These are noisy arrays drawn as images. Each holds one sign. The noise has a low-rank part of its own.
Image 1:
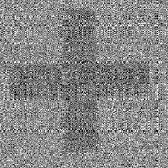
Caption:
dark plus sign
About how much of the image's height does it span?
nearly all
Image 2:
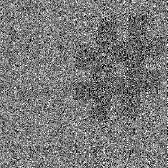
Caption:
dark hash sign
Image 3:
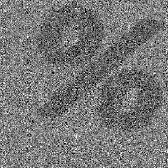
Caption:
dark percent sign
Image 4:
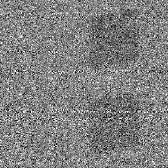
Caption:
dark colon
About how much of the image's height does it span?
nearly all
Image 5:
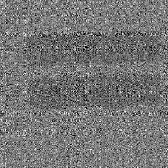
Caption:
dark equals sign
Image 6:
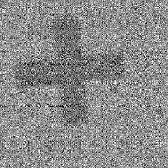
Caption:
dark plus sign
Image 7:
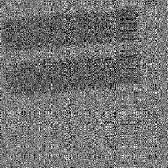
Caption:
dark equals sign
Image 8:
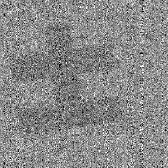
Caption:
dark plus-minus sign
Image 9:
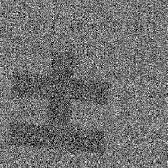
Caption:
dark plus-minus sign
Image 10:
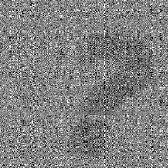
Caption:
dark question mark
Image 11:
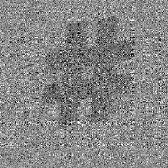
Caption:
dark hash sign
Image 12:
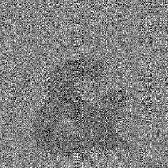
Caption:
dark ampersand
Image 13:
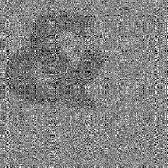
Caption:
dark ampersand
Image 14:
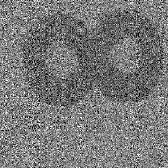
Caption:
dark infinity sign
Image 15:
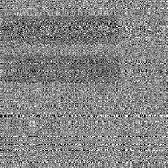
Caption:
dark equals sign
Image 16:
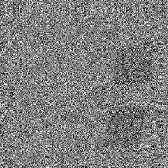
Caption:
dark colon
